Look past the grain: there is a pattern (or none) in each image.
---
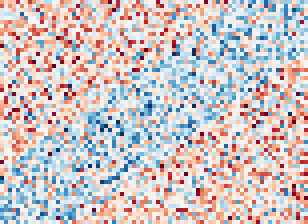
a diagonal band
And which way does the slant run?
bottom left to top right
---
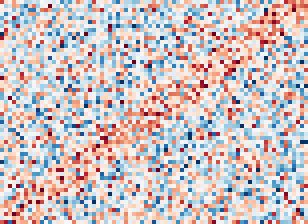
a diagonal band
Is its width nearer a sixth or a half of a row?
a sixth
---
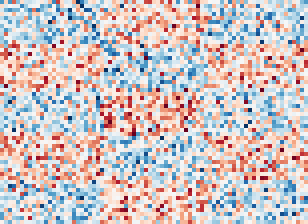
a checkerboard
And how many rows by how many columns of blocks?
5 by 3
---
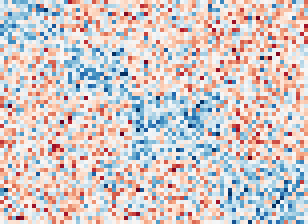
blocks along the diagonal
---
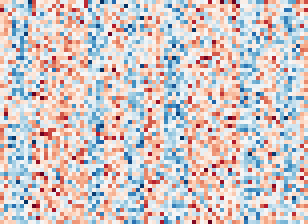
bands of columns
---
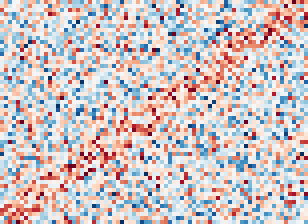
a diagonal band
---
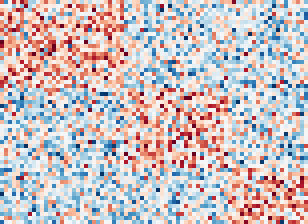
blocks along the diagonal
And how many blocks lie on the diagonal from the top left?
3
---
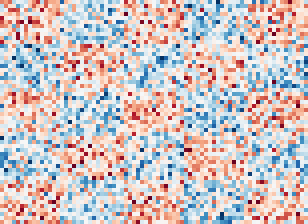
a checkerboard
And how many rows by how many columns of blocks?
5 by 5
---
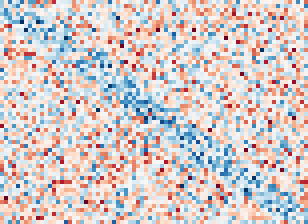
a diagonal band
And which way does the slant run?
top left to bottom right
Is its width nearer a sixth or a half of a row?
a sixth
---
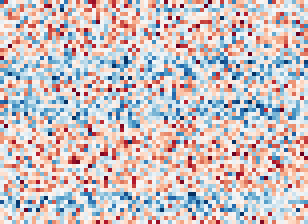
bands of rows
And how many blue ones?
3
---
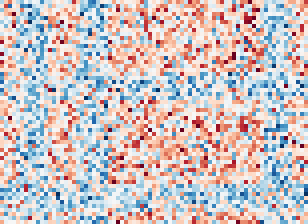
bands of rows crossing bands of columns
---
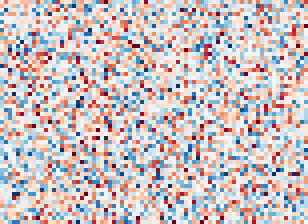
only noise
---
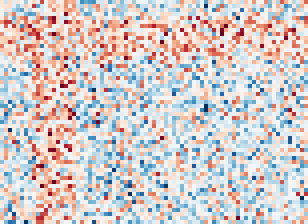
bands of rows crossing bands of columns
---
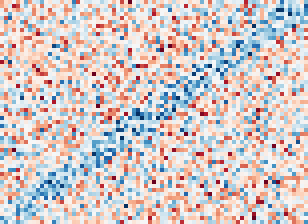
a diagonal band
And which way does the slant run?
bottom left to top right
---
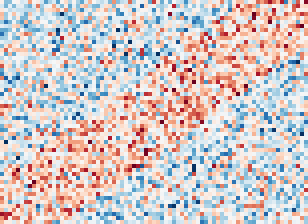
a diagonal band
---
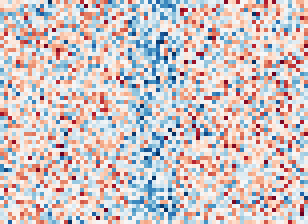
one band of columns
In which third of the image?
middle
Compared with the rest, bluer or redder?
bluer
